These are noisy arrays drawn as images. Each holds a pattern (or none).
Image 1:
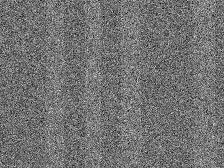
bands of columns
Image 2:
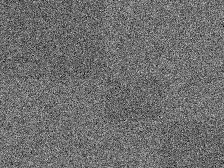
blocks along the diagonal
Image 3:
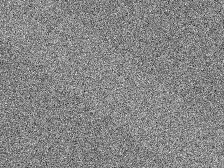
a diagonal band
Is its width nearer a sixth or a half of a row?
a half
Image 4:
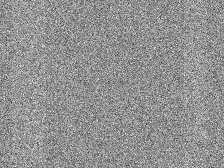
bands of columns
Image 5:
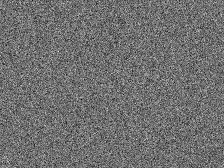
only noise
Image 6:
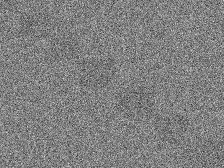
blocks along the diagonal
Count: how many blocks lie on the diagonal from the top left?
7
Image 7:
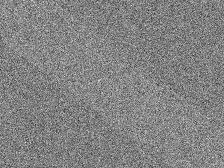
a diagonal band
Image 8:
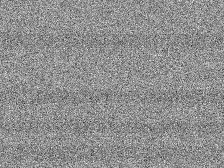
bands of rows
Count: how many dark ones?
4
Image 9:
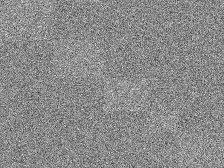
blocks along the diagonal
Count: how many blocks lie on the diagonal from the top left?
5
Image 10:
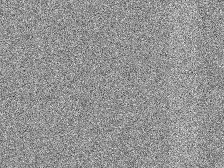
one band of columns
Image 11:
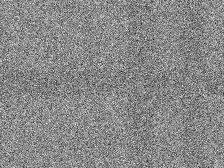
bands of rows crossing bands of columns
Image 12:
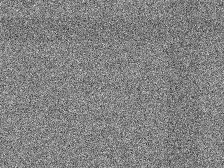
bands of rows crossing bands of columns
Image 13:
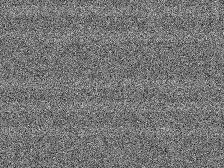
bands of rows
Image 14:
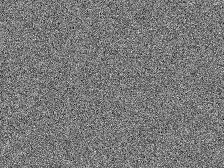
only noise
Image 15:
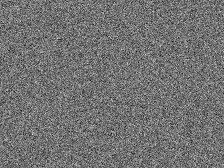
only noise
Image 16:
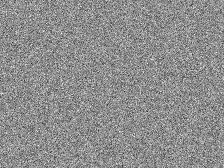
only noise
